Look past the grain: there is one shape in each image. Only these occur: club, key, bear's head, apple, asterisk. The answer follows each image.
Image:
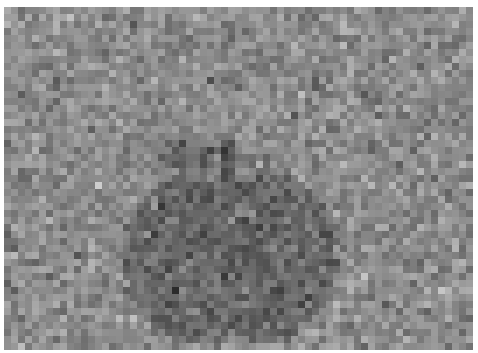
apple
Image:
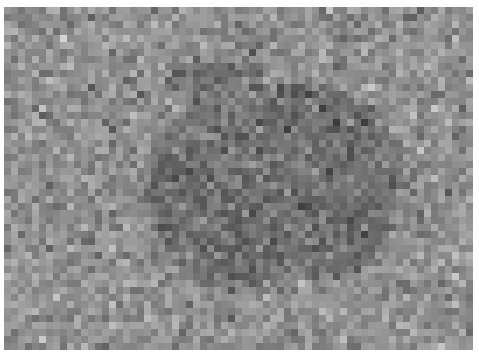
apple
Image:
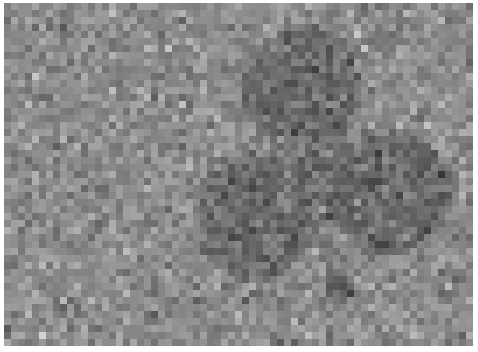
club
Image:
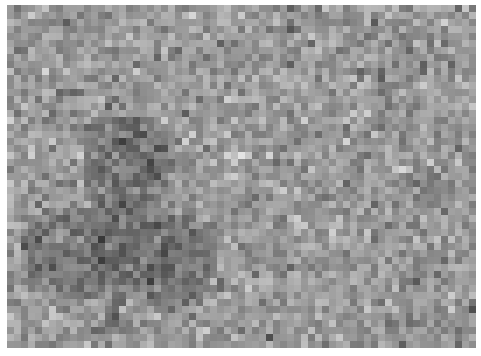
club
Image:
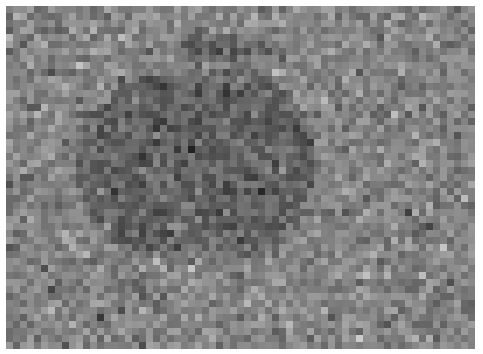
apple
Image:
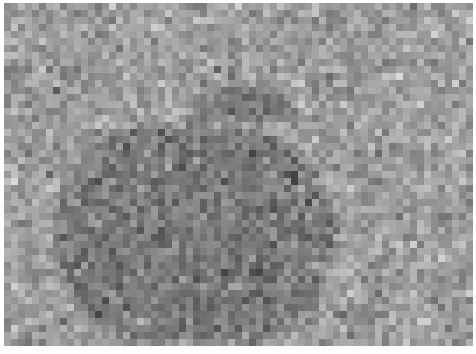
apple
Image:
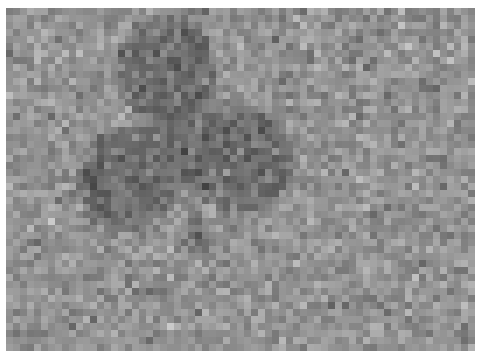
club
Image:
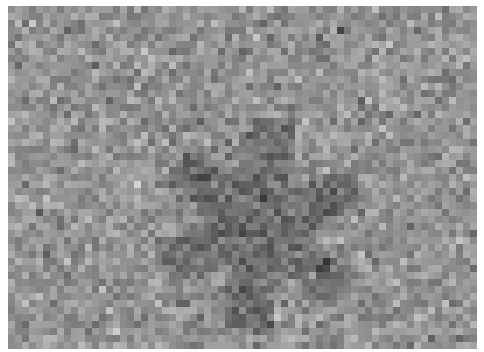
asterisk
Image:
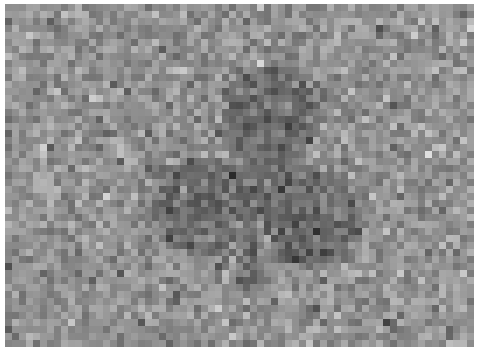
club
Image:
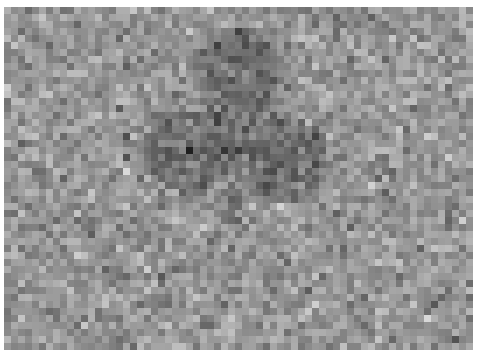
club
